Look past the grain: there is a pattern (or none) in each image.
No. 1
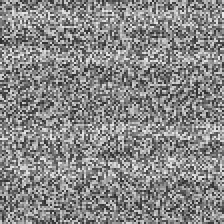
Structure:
bands of rows
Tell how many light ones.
4
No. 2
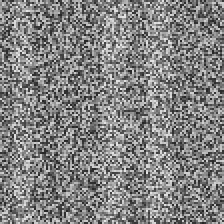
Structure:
bands of columns
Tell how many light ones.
3
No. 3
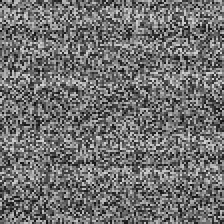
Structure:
bands of rows
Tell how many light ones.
5
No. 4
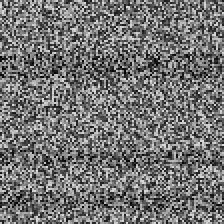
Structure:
bands of rows
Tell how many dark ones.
3
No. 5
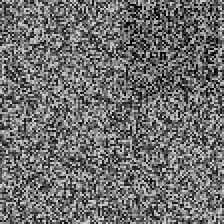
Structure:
one block
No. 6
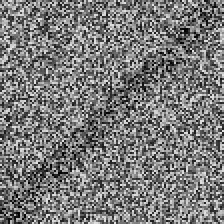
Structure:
a diagonal band
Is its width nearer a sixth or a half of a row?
a sixth
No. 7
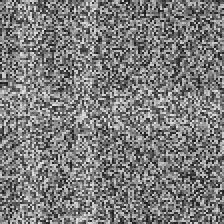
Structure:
bands of rows crossing bands of columns
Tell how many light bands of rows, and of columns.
1 and 2
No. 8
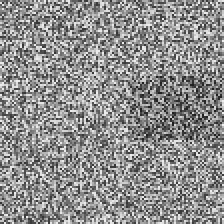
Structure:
one block
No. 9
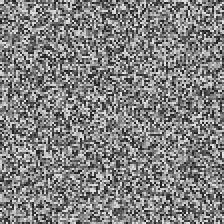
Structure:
only noise
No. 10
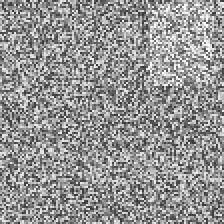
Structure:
one block
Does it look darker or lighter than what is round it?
lighter
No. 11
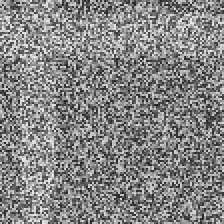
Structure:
bands of rows crossing bands of columns
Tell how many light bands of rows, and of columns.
1 and 1
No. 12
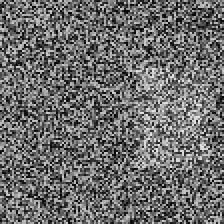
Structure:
one block
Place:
middle right
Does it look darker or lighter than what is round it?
lighter
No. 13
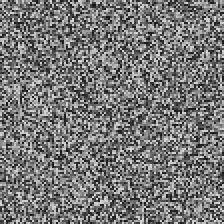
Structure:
only noise
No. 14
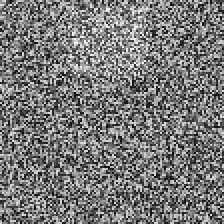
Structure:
one block
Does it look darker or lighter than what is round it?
lighter
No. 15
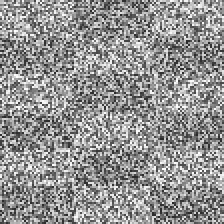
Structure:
a checkerboard
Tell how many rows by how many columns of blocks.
6 by 3
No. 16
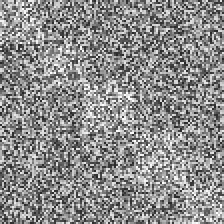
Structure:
blocks along the diagonal
